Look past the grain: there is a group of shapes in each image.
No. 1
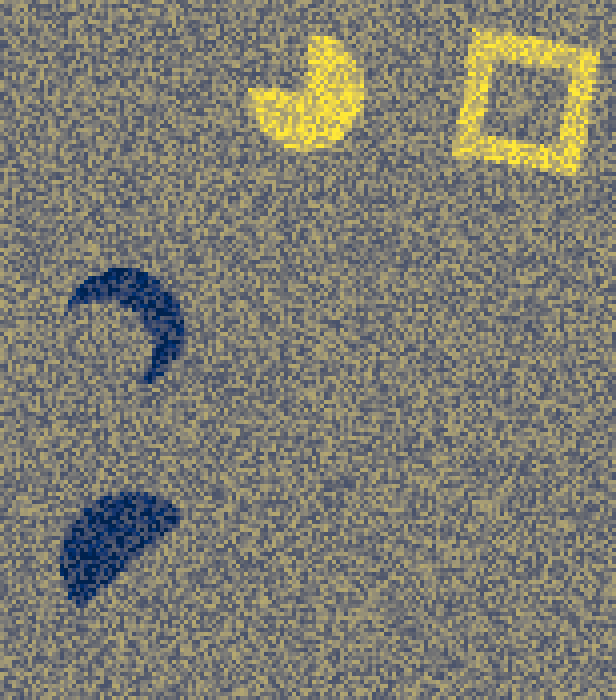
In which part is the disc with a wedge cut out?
top middle
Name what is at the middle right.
nothing
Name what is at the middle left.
crescent
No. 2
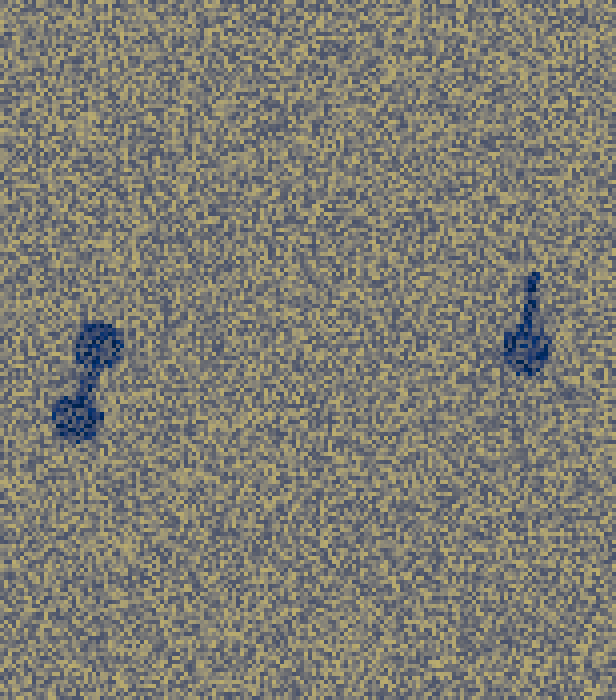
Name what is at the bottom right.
nothing
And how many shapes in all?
2
